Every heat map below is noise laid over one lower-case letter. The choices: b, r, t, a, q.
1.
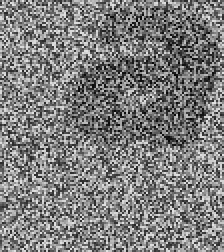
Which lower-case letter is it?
a
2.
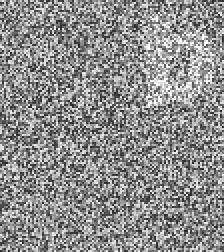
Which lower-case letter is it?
b
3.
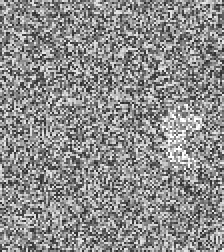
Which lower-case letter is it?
t
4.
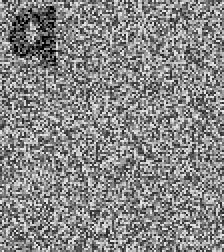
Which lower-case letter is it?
q
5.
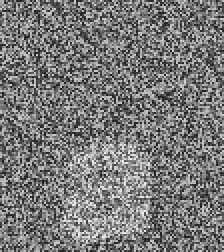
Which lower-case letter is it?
a
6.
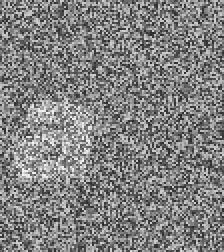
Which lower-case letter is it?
a
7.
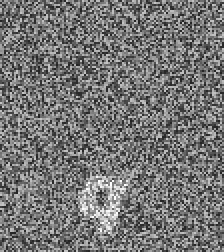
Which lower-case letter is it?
q
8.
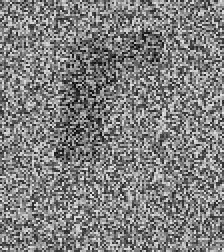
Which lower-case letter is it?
r
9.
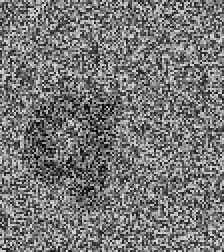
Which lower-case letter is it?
q
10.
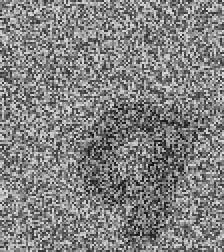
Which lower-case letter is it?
q
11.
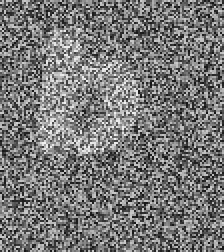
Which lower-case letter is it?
b
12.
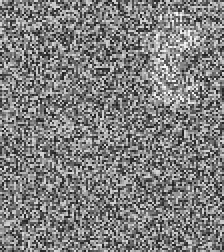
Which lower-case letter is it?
t
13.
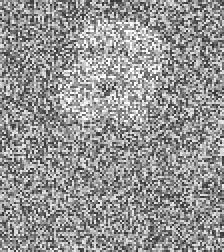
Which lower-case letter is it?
a
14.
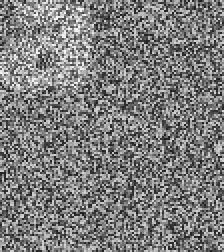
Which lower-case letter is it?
a
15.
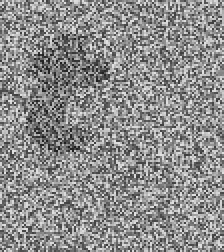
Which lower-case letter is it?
t
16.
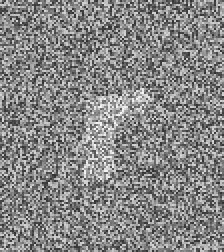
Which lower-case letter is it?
r
